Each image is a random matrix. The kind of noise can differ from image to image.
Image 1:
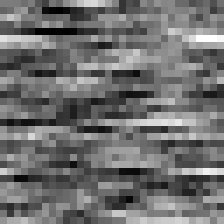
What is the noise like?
streaked along the rows
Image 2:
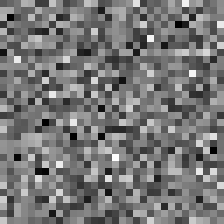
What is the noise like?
independent entries
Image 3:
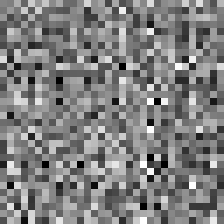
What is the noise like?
low rank plus noise
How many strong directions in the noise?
three or four
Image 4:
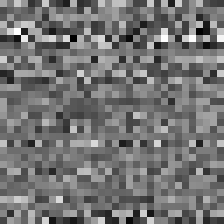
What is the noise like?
rows of uneven size
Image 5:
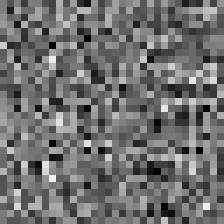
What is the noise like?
low rank plus noise
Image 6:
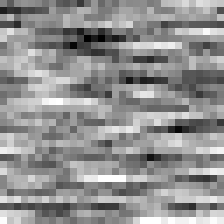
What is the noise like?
streaked along the rows
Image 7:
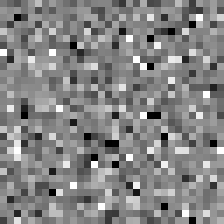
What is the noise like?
heavy tails
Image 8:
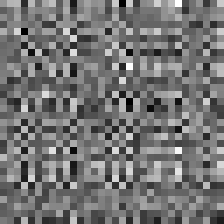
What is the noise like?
low rank plus noise
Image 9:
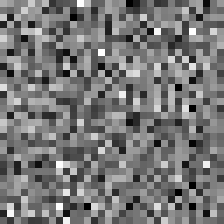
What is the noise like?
low rank plus noise
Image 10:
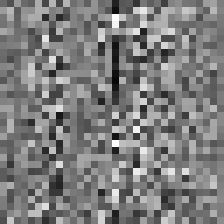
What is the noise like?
columns of uneven size
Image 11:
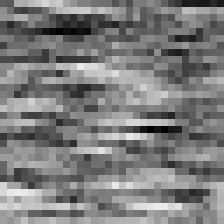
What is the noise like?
streaked along the rows
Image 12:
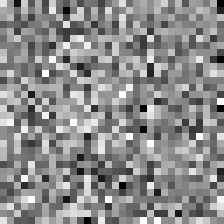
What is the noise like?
low rank plus noise
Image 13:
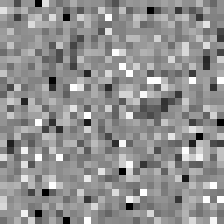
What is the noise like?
heavy tails
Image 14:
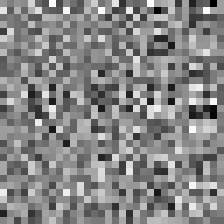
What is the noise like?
low rank plus noise
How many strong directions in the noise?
two
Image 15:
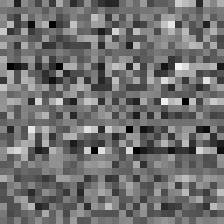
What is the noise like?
rows of uneven size
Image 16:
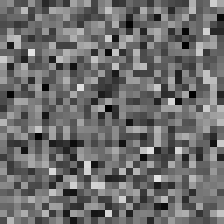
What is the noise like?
independent entries
